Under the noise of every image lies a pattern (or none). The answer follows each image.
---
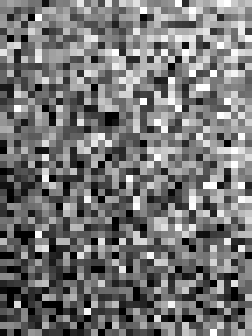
a smooth slope
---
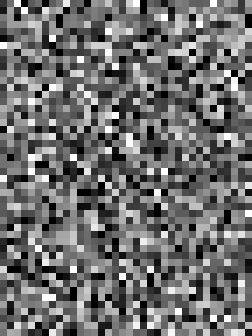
only noise
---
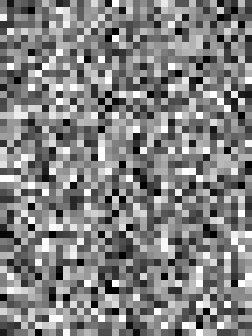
only noise
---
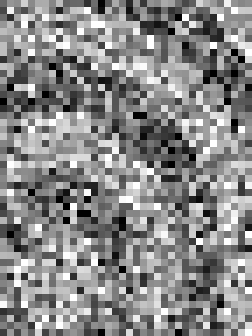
rings round one point
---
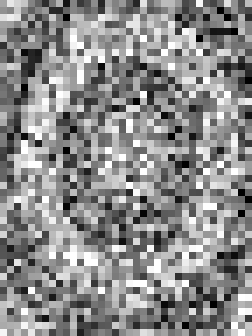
rings round one point
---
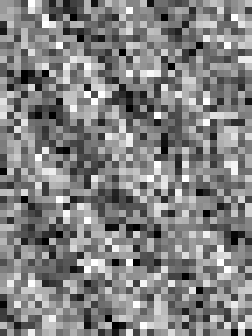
diagonal stripes
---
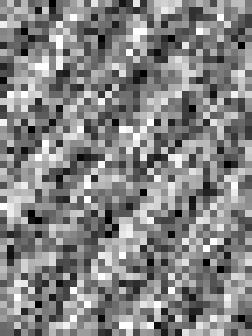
diagonal stripes
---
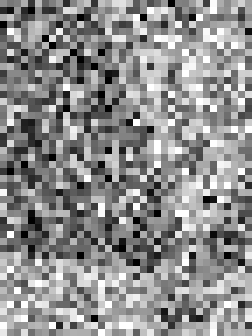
spokes from one point
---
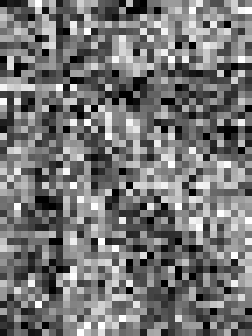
spokes from one point
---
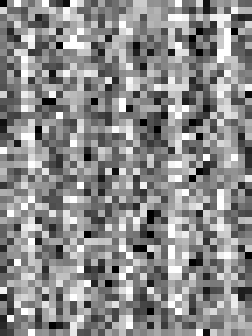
vertical stripes
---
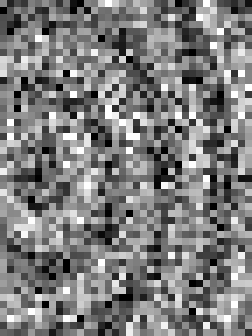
rings round one point
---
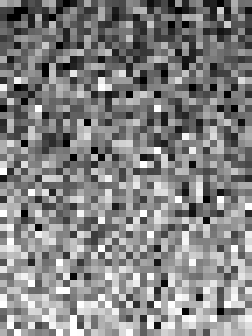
a smooth slope
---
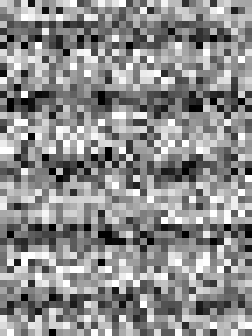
horizontal stripes
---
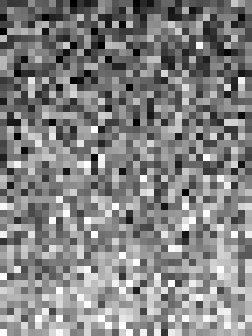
a smooth slope
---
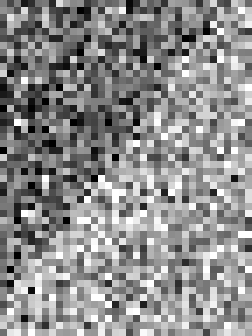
a sharp edge
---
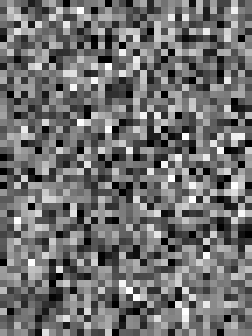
only noise
